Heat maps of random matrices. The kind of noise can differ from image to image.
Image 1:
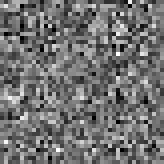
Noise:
low rank plus noise
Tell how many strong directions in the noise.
three or four
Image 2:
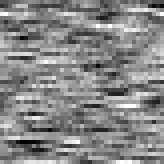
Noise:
streaked along the rows
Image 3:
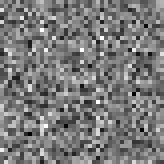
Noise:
low rank plus noise
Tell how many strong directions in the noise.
five to eight
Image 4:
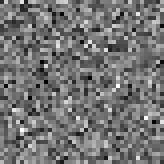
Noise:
independent entries
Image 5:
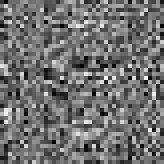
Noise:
low rank plus noise
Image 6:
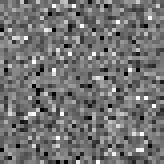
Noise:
heavy tails
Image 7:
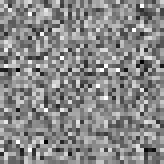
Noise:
low rank plus noise
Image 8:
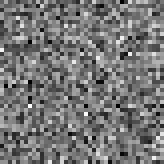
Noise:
low rank plus noise
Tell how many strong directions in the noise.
five to eight
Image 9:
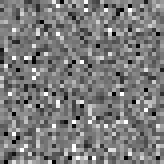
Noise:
heavy tails
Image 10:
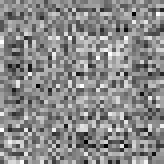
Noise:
low rank plus noise
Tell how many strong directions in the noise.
two
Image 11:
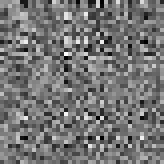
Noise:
low rank plus noise
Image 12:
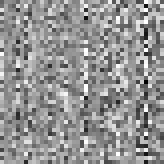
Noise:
columns of uneven size
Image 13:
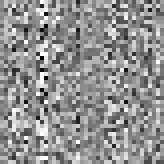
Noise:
columns of uneven size
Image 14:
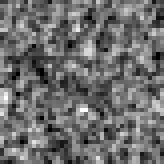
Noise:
blotchy
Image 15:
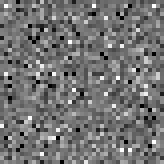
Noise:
heavy tails
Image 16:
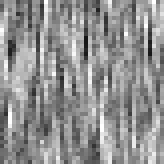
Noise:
streaked along the columns
